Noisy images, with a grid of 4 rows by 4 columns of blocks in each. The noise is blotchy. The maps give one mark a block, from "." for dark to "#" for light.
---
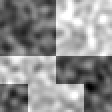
. . # #
. . # #
# # . .
. # # .
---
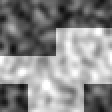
. . . .
. . # #
# # # #
. # # .
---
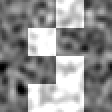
. . # .
. # . .
. . # .
. # # .
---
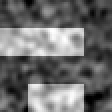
. . . .
# # # .
. . . .
. # # .
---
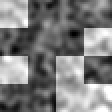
# . . .
. . . #
# . # .
. . # #
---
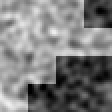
# # # .
# # # #
# # . .
# . . .
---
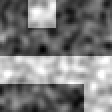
. # . .
. . . .
# # # #
. . . #
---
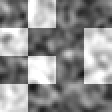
. # . .
# . . #
. # . #
# . . .
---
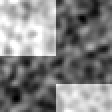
# # . .
# # . .
. . . .
. . # #
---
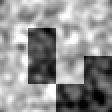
# # # #
# . # #
# . # .
# # . .
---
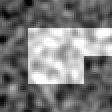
. . . .
. # # #
. # # .
. . . .
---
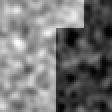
# # # .
# # . .
# # . .
# # . .
